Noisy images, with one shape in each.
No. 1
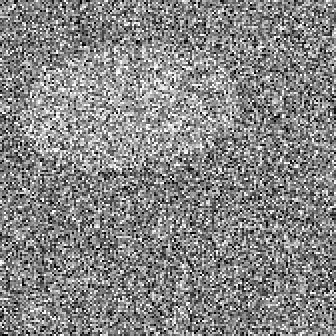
ellipse
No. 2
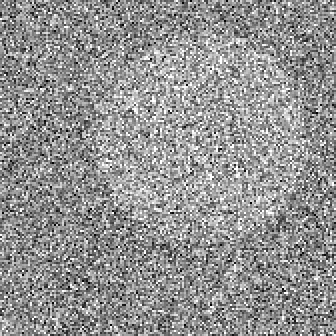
disc
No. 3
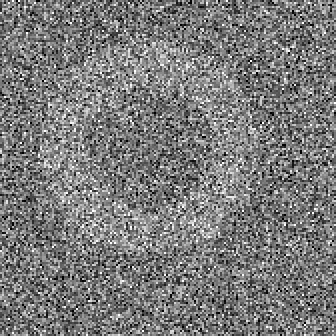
ring
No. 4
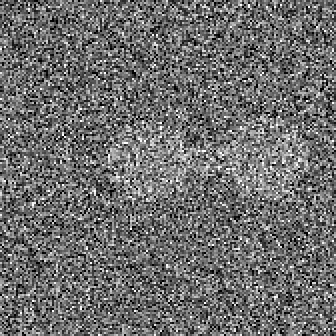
dumbbell
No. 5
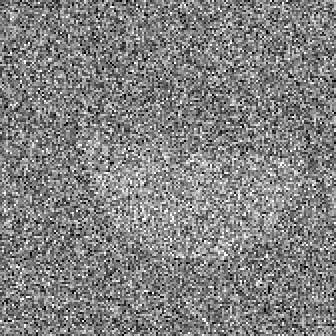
half disc
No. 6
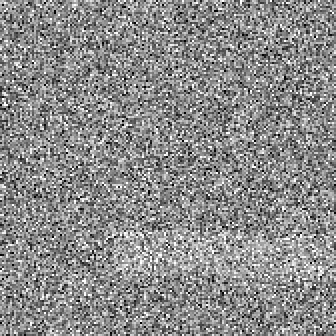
bar
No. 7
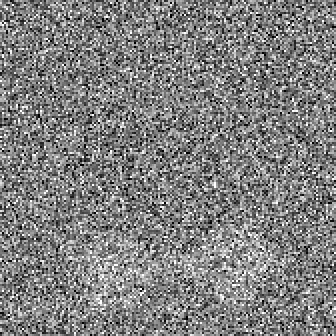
dumbbell
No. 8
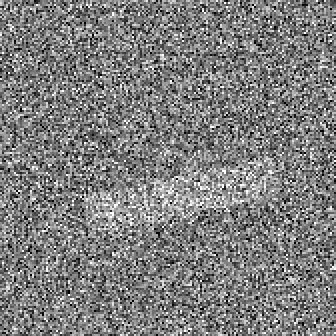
bar
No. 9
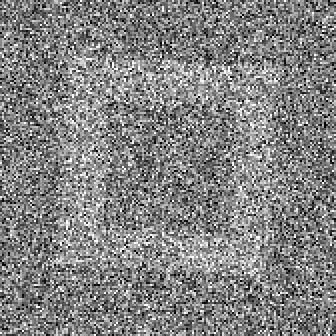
square frame
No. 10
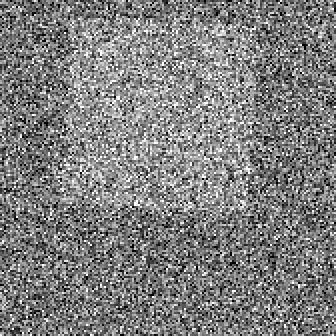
square
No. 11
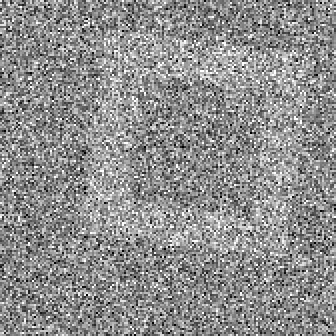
square frame
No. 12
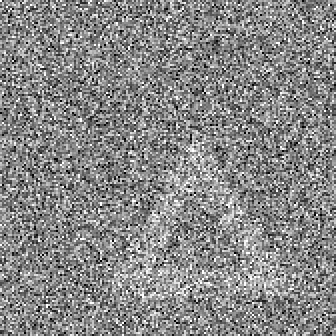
triangle frame
